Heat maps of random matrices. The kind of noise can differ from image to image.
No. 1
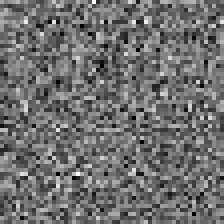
low rank plus noise
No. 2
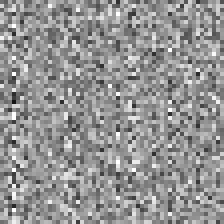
columns of uneven size
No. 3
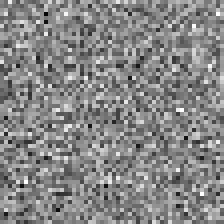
low rank plus noise
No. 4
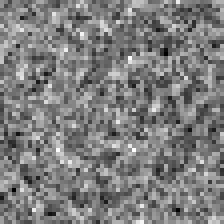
blotchy
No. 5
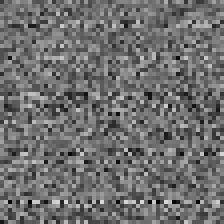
rows of uneven size
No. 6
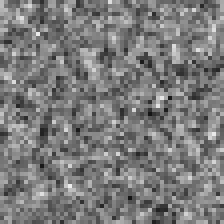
blotchy
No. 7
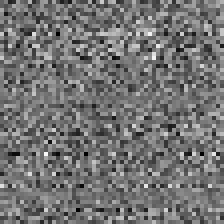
rows of uneven size
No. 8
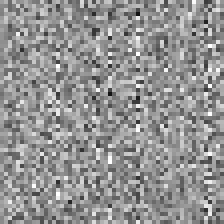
columns of uneven size
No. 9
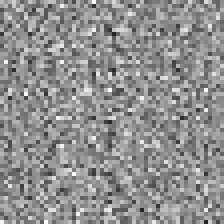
low rank plus noise
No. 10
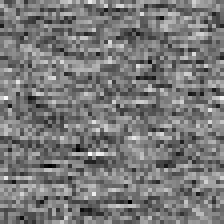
streaked along the rows
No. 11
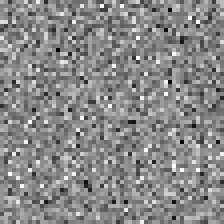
heavy tails
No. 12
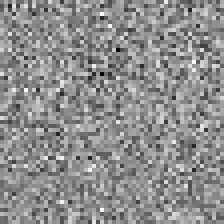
low rank plus noise
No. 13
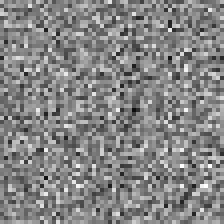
low rank plus noise
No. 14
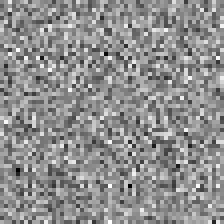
low rank plus noise
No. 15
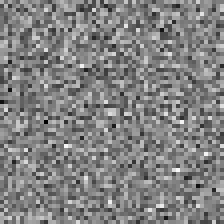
low rank plus noise
